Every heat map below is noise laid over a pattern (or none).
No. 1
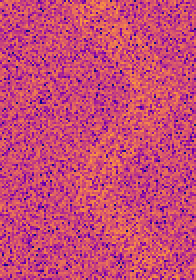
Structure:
a wavy band
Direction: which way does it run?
top to bottom
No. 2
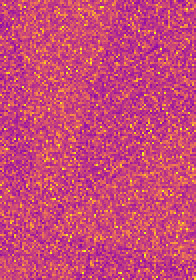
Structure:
spokes from one point
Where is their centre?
bottom left
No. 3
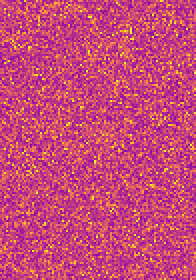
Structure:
only noise
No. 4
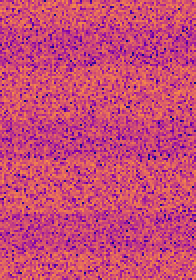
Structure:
horizontal stripes
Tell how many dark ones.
3
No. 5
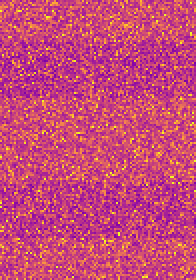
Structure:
horizontal stripes
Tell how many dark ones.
2
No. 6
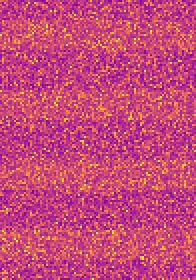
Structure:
horizontal stripes
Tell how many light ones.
4
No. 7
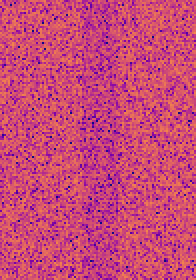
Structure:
one vertical stripe
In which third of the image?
middle
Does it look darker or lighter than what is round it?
darker
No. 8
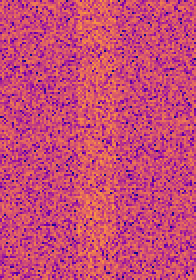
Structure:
one vertical stripe
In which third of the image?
middle
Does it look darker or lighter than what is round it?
lighter
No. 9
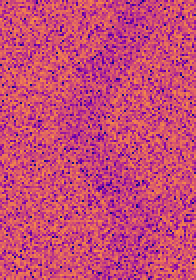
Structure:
a wavy band
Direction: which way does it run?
top to bottom
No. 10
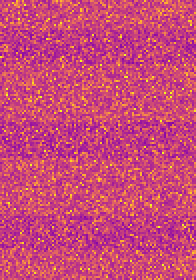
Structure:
horizontal stripes
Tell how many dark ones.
3
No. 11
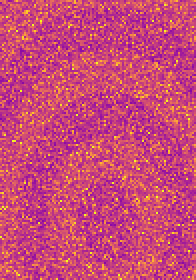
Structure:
rings round one point
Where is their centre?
bottom middle
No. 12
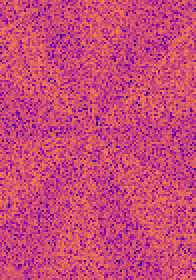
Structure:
spokes from one point
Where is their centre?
centre
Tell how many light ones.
6
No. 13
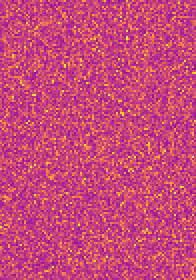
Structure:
only noise
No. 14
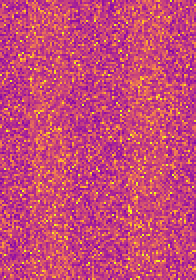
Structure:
vertical stripes
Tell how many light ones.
2
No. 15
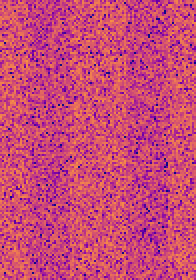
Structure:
vertical stripes
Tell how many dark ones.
2
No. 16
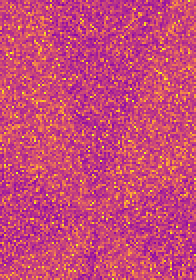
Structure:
spokes from one point
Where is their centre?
bottom middle
